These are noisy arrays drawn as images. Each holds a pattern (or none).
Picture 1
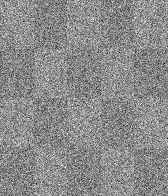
a checkerboard
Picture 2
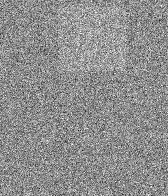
one block
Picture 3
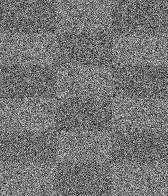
a checkerboard
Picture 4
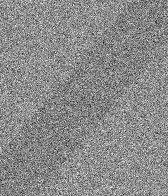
a diagonal band
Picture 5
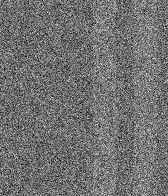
bands of columns
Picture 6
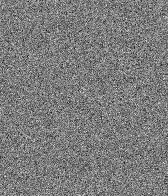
only noise
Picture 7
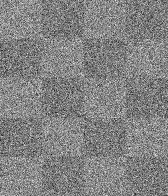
a checkerboard
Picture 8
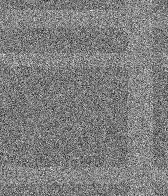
bands of rows crossing bands of columns
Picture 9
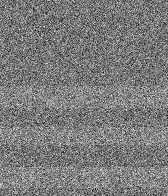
bands of rows
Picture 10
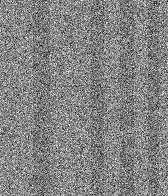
bands of columns
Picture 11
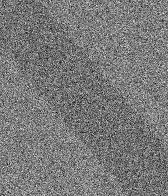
a diagonal band
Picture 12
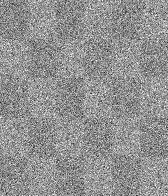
a checkerboard
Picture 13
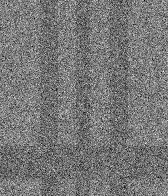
bands of rows crossing bands of columns
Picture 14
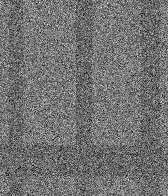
bands of rows crossing bands of columns
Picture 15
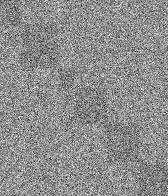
blocks along the diagonal
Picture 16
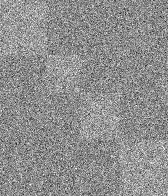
blocks along the diagonal
